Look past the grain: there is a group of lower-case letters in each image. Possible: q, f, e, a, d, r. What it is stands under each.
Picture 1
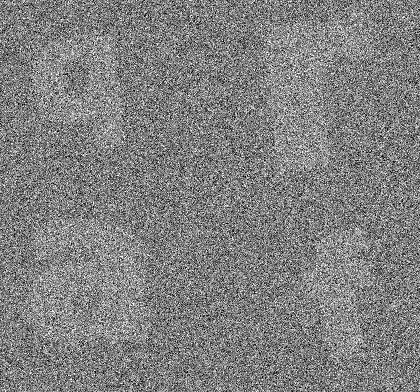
top left: q; top right: r; bottom left: a; bottom right: f
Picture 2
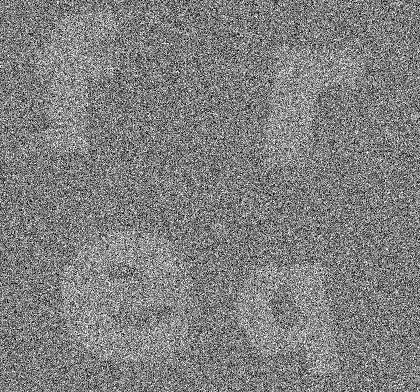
top left: f; top right: r; bottom left: e; bottom right: q
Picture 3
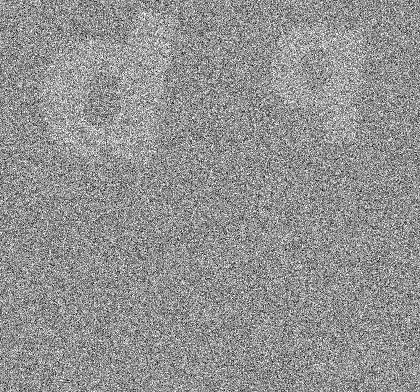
top left: d; top right: q
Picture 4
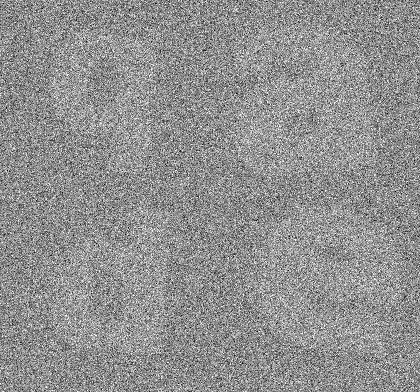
top left: q; top right: a; bottom left: d; bottom right: e
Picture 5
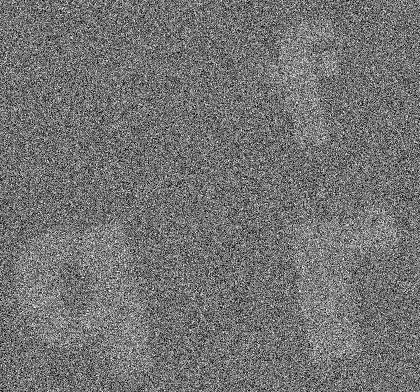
top right: f; bottom left: q; bottom right: r
